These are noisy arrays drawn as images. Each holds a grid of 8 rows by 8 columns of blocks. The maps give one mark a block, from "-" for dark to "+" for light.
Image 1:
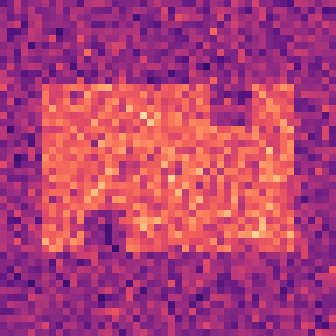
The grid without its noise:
--------
--------
-++++-+-
-++++++-
-++++++-
-+-++++-
--------
--------
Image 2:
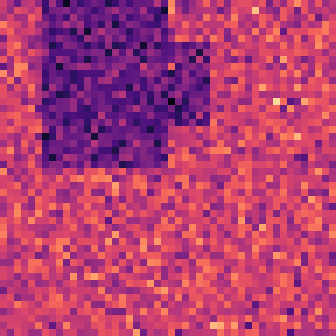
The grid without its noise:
+---++++
+----+++
+----+++
+---++++
++++++++
++++++++
++++++++
++++++++
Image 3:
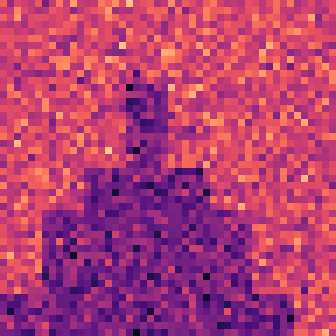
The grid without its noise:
++++++++
++++++++
+++-++++
+++-++++
++---+++
+-----++
+-----++
-------+
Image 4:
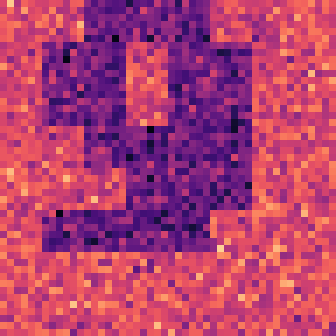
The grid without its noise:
++---+++
+--+--++
+--+--++
++----++
+++---++
+----+++
++++++++
++++++++
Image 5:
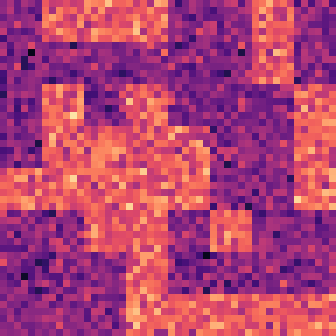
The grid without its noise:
-+++--+-
------+-
-+-+---+
-++++--+
+++++--+
--++-+--
---+----
---+++++
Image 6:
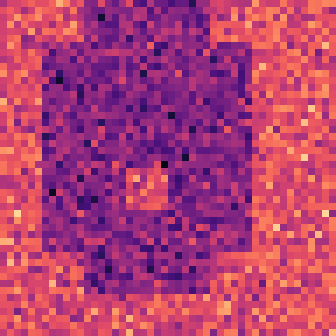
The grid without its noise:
++---+++
+-----++
+-----++
+-----++
+--+--++
+-----++
++---+++
++++++++
